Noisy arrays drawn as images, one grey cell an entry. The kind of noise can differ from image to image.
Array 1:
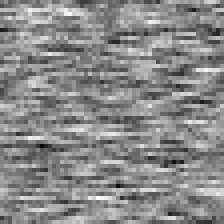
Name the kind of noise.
streaked along the rows
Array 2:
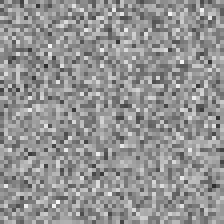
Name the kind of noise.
independent entries
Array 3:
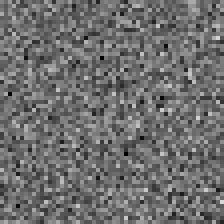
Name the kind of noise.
independent entries
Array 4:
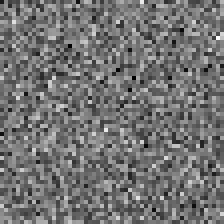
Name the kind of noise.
independent entries
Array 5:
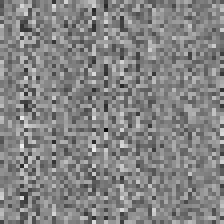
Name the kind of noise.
columns of uneven size
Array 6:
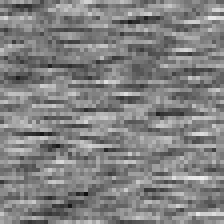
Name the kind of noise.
streaked along the rows
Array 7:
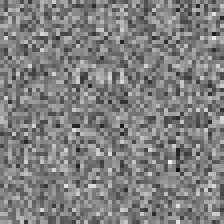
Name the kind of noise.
low rank plus noise
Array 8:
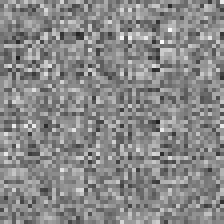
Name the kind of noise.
low rank plus noise
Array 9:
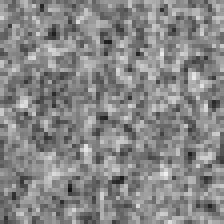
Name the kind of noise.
blotchy
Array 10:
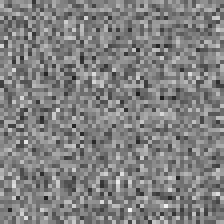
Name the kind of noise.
low rank plus noise
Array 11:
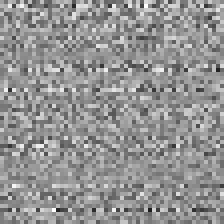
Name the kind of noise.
rows of uneven size
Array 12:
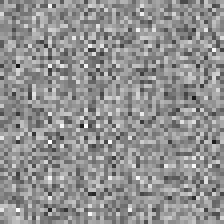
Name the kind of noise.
low rank plus noise
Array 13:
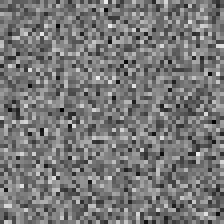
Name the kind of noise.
independent entries
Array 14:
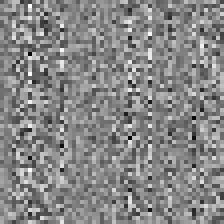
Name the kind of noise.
columns of uneven size
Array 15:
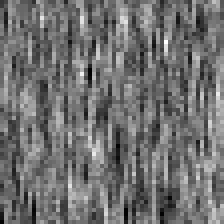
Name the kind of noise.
streaked along the columns
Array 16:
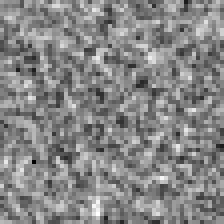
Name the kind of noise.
blotchy
